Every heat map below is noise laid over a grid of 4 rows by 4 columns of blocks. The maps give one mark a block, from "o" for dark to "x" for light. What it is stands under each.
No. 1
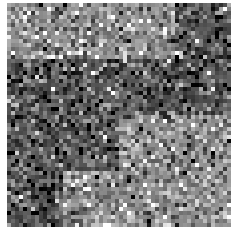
x x x o
o o o o
o o x x
o x x x
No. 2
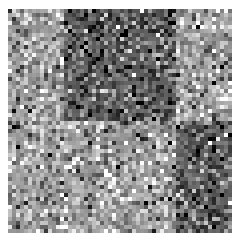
x o o x
x o o x
x x x o
x x x o
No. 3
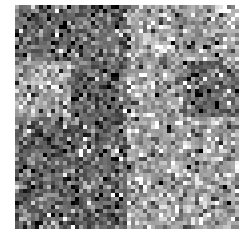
o o x x
x o x o
o o x x
o o x x
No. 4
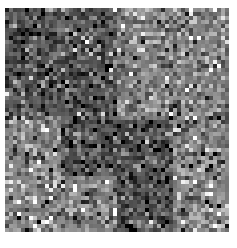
o o x x
o o x x
x o o x
x x o x
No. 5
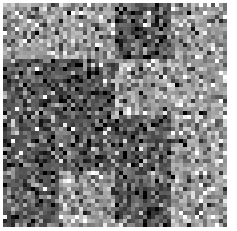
x x o x
o o x x
o o o x
o x o x
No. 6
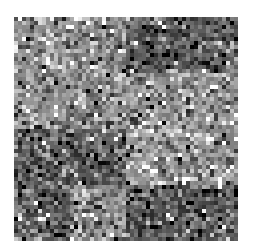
x x o o
x x x x
o o x x
o x o o
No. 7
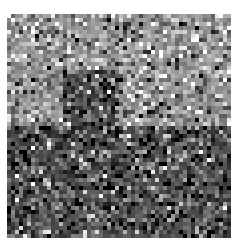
x x x x
x o x x
o o o o
o o o o
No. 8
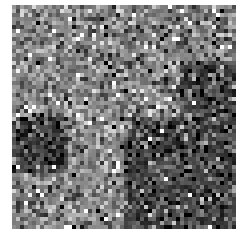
x x x x
x x x o
o x o o
x x o o
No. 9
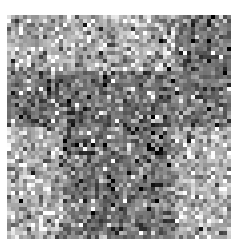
x x x o
o o o o
x o o x
x o o x
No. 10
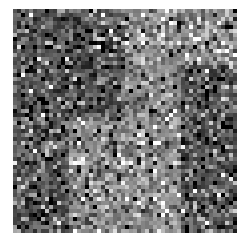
o o x x
o o x o
o x x o
o x x o
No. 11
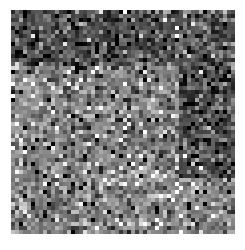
o o o o
x x x o
x x x o
x x x x
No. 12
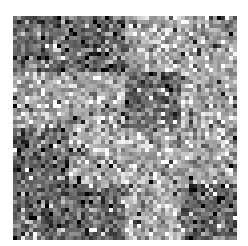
o o x x
x x o x
o x x x
o o x o
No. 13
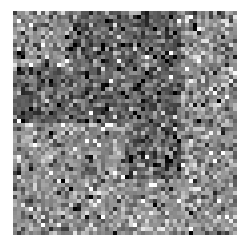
x o o x
o o o x
x x o x
x x x x
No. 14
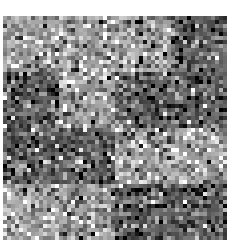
x x x o
o x o o
o o x x
x x o o
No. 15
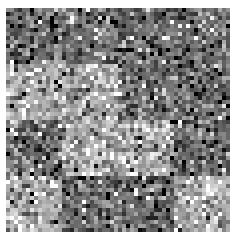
o o o o
x x o o
o x x o
x o o x
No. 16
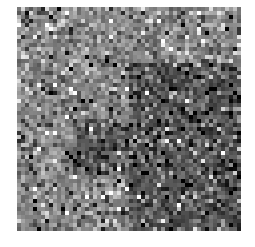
x x x x
x x o o
x o o o
x x o o
